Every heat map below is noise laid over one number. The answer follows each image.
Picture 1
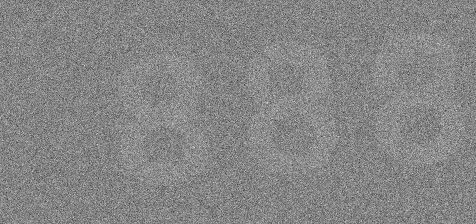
888
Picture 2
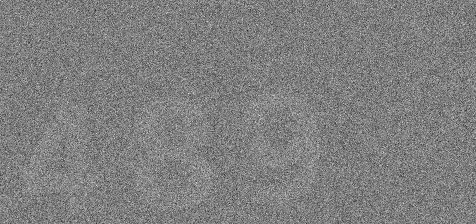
489
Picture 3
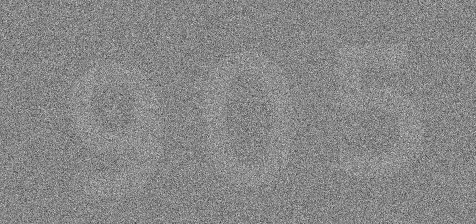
905
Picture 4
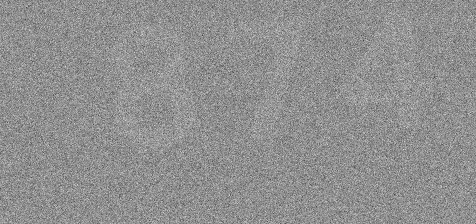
874
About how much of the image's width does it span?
two thirds
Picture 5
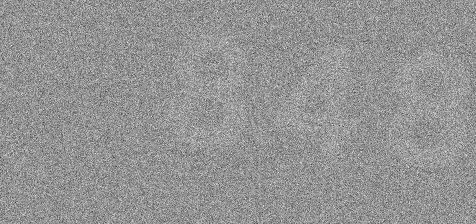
848
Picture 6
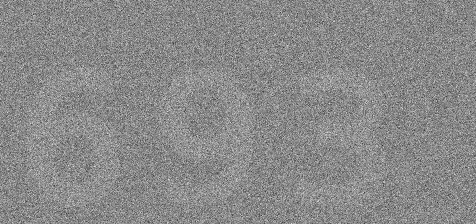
693
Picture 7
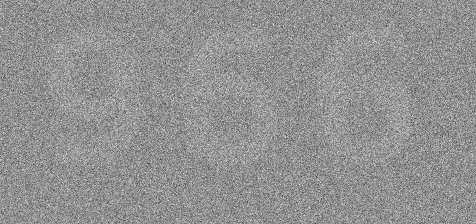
966
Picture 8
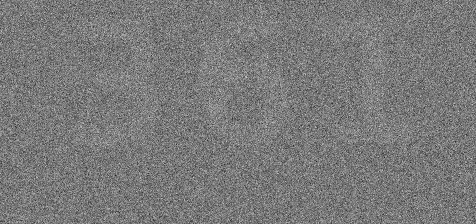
361
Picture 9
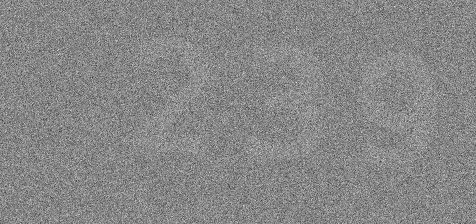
239
